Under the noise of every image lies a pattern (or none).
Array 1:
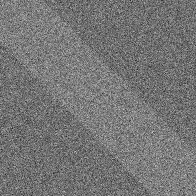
a diagonal band
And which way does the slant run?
top left to bottom right
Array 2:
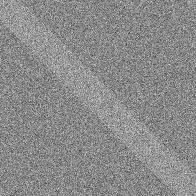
a diagonal band
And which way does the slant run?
top left to bottom right
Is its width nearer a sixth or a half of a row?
a sixth
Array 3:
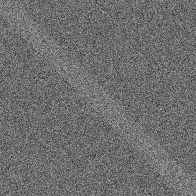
a diagonal band
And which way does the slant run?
top left to bottom right
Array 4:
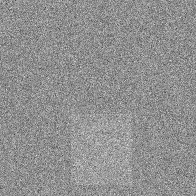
one block
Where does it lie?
bottom middle
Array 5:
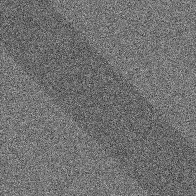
a diagonal band
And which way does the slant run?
top left to bottom right
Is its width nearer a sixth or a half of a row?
a half
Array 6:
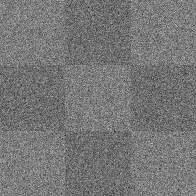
a checkerboard
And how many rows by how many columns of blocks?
3 by 3
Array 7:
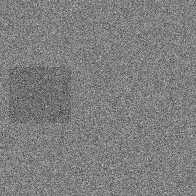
one block
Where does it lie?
middle left
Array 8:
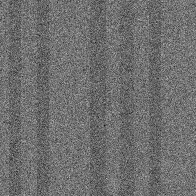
bands of columns
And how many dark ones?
5
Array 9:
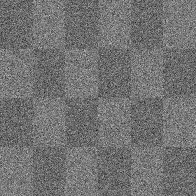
a checkerboard
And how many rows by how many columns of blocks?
4 by 6
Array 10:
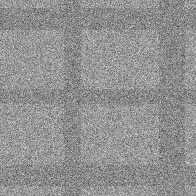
bands of rows crossing bands of columns
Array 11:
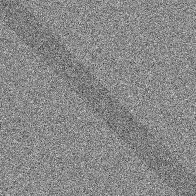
a diagonal band
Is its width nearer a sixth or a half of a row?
a sixth
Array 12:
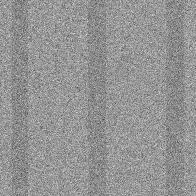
bands of columns
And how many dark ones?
3
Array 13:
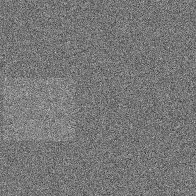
one block
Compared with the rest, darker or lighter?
lighter
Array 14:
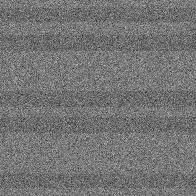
bands of rows
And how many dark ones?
5
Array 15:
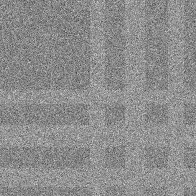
bands of rows crossing bands of columns
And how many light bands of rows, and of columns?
3 and 3
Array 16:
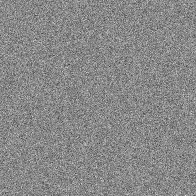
only noise
